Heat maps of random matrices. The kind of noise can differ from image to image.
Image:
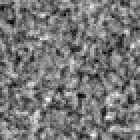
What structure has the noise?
blotchy
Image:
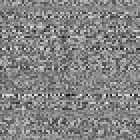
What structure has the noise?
rows of uneven size
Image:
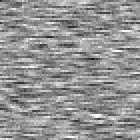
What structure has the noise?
streaked along the rows
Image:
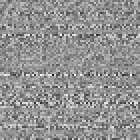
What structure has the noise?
rows of uneven size
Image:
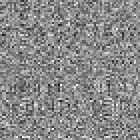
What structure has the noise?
low rank plus noise
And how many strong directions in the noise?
three or four
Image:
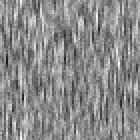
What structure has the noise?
streaked along the columns
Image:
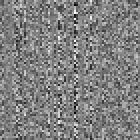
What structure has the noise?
columns of uneven size
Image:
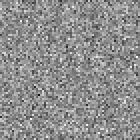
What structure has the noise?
independent entries
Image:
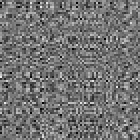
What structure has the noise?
low rank plus noise
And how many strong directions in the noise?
two
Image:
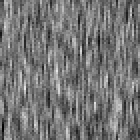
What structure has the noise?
streaked along the columns
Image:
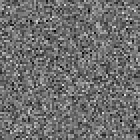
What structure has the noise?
independent entries
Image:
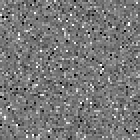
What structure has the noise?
heavy tails
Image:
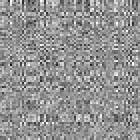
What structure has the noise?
low rank plus noise
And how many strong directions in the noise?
one
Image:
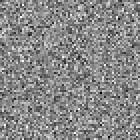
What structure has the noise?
independent entries
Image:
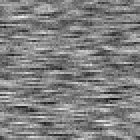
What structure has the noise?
streaked along the rows
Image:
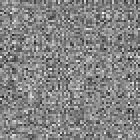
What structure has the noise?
low rank plus noise
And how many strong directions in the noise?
three or four
